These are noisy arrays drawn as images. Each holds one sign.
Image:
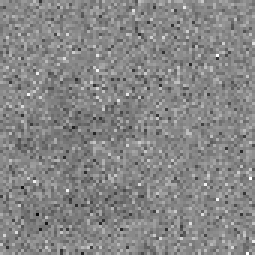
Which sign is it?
plus-minus sign
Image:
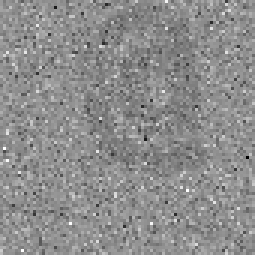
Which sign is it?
at sign
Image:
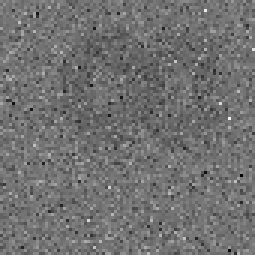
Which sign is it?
infinity sign
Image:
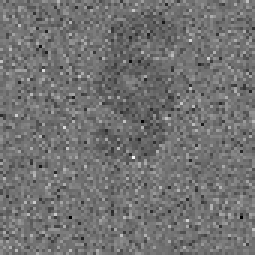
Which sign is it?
section sign
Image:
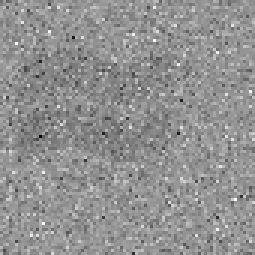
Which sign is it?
approximately sign
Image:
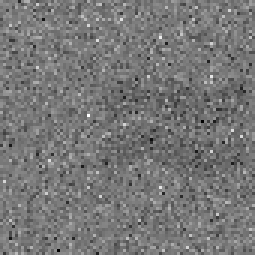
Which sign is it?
approximately sign
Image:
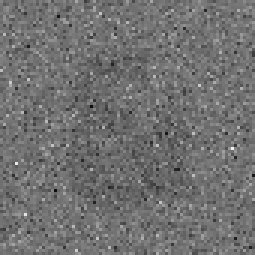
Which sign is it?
ampersand
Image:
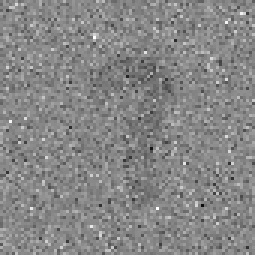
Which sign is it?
question mark
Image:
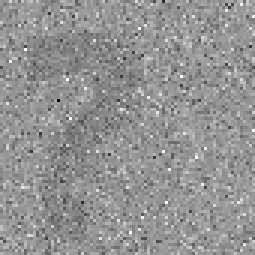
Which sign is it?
question mark
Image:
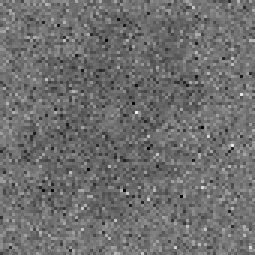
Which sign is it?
hash sign
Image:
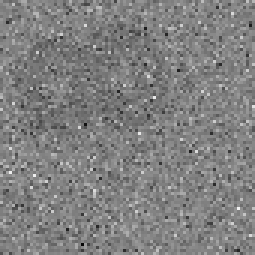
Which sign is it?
infinity sign
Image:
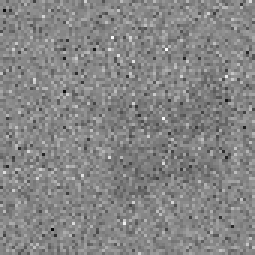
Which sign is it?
not-equal sign
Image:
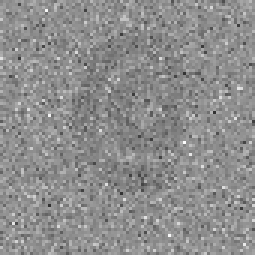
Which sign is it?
at sign
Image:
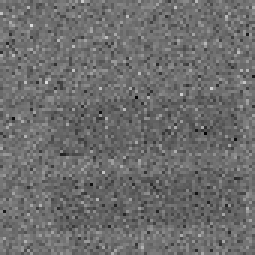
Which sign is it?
equals sign
